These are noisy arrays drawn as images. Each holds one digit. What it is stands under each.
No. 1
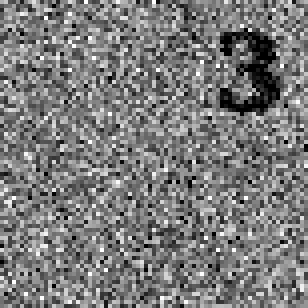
3
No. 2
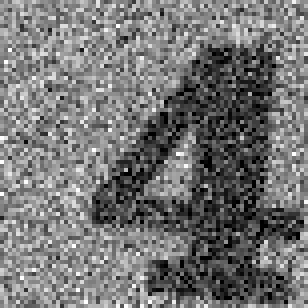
4
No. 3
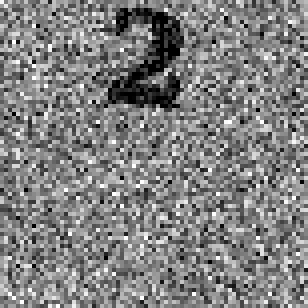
2
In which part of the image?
top middle
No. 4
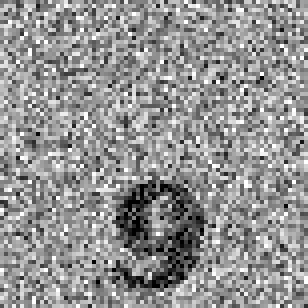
9
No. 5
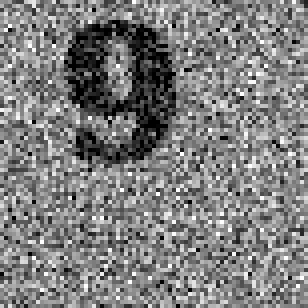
9
